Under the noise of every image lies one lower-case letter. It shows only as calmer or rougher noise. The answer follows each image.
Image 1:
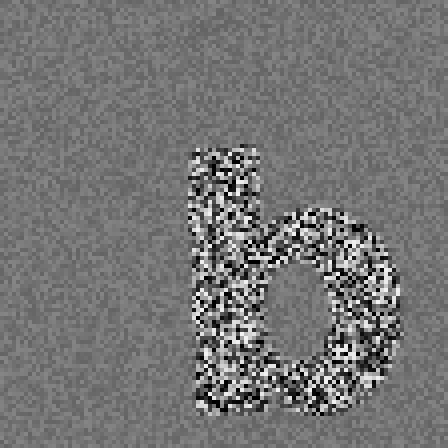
rough b
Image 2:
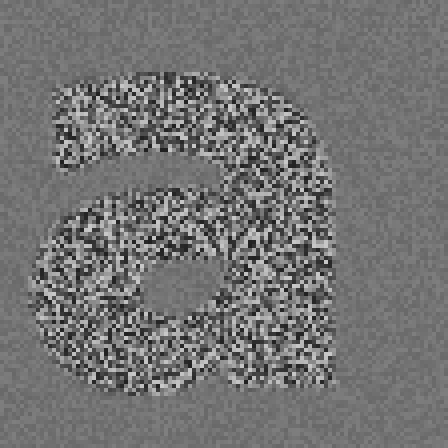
rough a
